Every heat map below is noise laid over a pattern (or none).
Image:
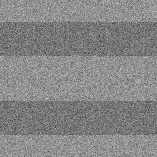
horizontal stripes
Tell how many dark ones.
2
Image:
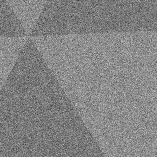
spokes from one point
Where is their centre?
top left
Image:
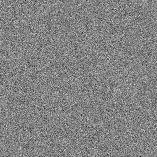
only noise
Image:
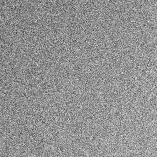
a smooth slope
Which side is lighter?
bottom right
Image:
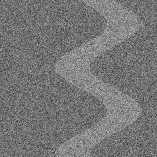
a wavy band
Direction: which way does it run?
top to bottom
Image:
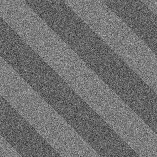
diagonal stripes
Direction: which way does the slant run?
top left to bottom right
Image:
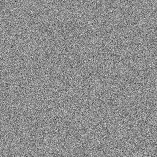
only noise
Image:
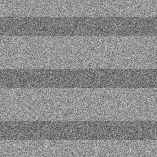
horizontal stripes
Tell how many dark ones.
3
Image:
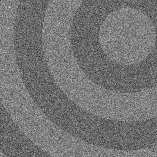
rings round one point
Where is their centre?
top right
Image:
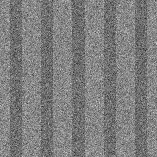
vertical stripes
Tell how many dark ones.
5
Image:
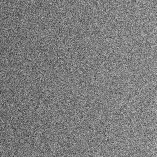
a smooth slope
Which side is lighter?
right
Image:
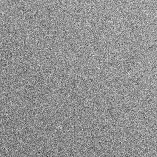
a smooth slope
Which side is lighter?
top right
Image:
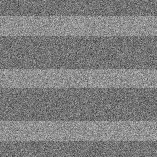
horizontal stripes
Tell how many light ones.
3
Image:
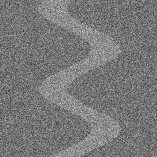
a wavy band
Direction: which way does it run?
top to bottom
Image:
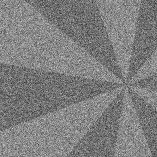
spokes from one point
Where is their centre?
middle right
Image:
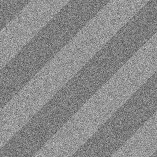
diagonal stripes
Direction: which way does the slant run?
bottom left to top right
